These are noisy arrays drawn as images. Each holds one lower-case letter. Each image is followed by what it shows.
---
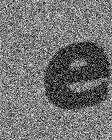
e
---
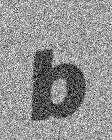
b
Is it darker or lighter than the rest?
darker
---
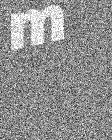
m
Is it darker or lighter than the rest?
lighter
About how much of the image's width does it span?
half
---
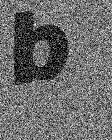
b
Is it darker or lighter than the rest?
darker
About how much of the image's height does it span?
half
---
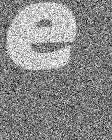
e
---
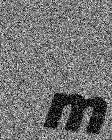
m
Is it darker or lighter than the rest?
darker
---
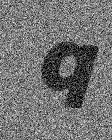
q
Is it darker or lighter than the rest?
darker
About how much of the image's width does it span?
half
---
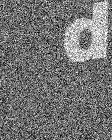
d
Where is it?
top right
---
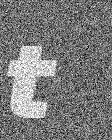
t
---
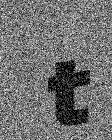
t
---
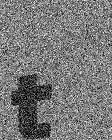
t
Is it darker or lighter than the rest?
darker
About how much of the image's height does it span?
half
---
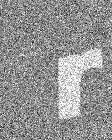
r
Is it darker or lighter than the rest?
lighter
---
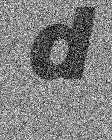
d
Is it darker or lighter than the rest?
darker
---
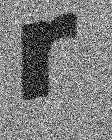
r
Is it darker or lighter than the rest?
darker
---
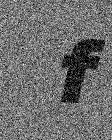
f
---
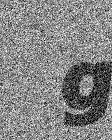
g
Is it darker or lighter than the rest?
darker
